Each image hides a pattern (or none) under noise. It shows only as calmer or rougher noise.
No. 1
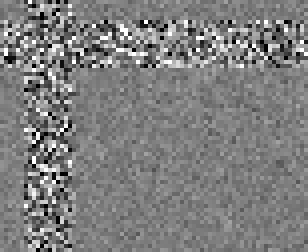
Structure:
bands of rows crossing bands of columns
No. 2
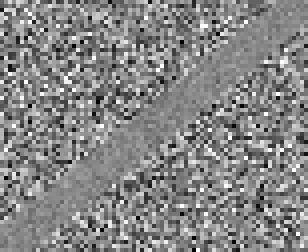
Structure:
a diagonal band
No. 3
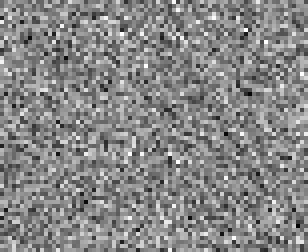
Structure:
only noise
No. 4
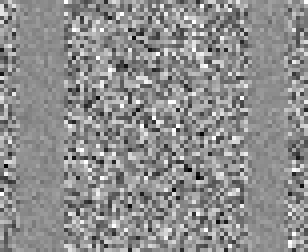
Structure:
bands of columns
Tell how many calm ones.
2
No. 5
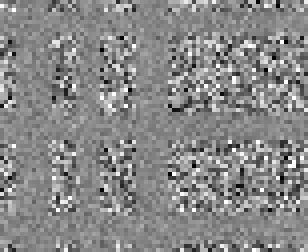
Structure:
bands of rows crossing bands of columns
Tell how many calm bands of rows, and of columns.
3 and 3
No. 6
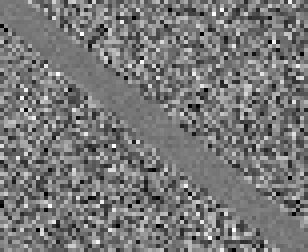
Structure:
a diagonal band
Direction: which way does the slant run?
top left to bottom right
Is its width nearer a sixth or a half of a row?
a sixth
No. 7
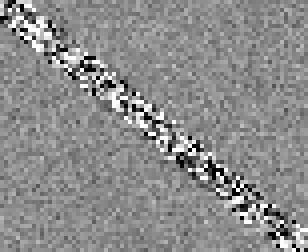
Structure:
a diagonal band
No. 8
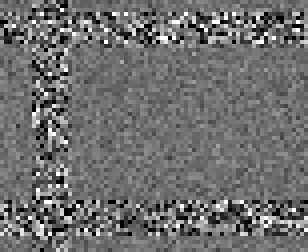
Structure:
bands of rows crossing bands of columns
